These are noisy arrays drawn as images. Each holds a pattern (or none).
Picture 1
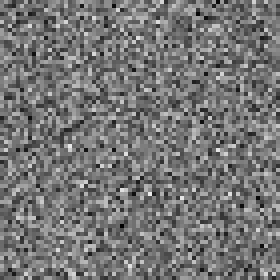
only noise
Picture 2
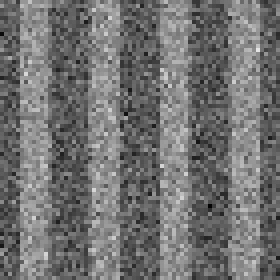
vertical stripes
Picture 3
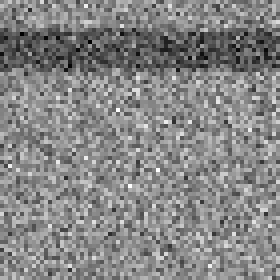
one horizontal stripe
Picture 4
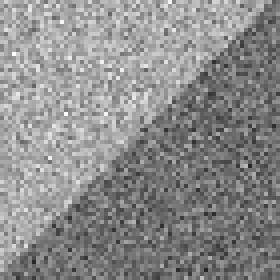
a sharp edge
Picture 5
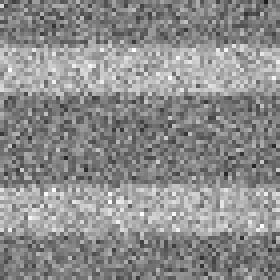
horizontal stripes
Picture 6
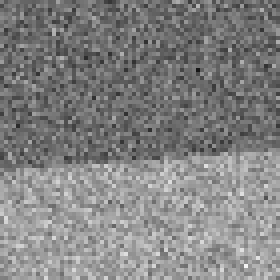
a sharp edge
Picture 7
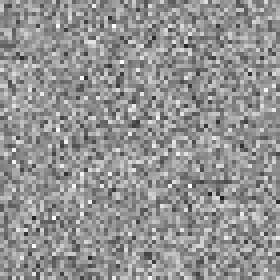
only noise
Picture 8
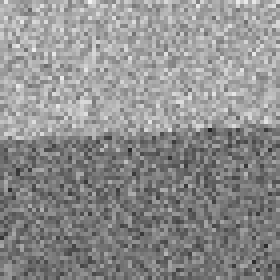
a sharp edge
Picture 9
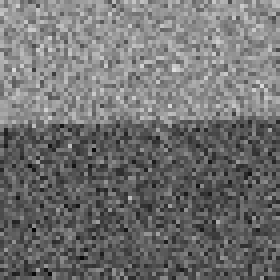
a sharp edge
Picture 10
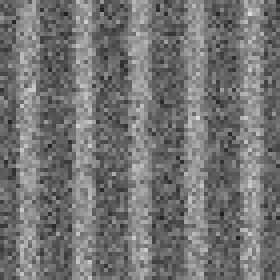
vertical stripes
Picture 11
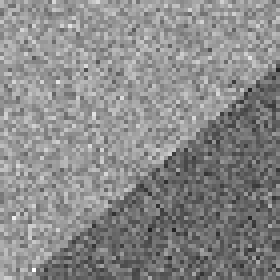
a sharp edge
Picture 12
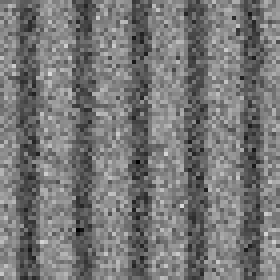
vertical stripes
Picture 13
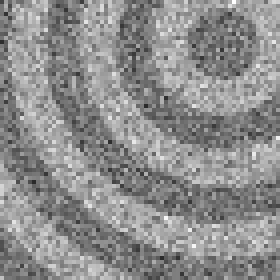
rings round one point
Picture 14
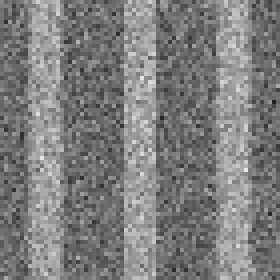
vertical stripes
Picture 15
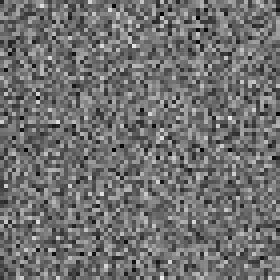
only noise
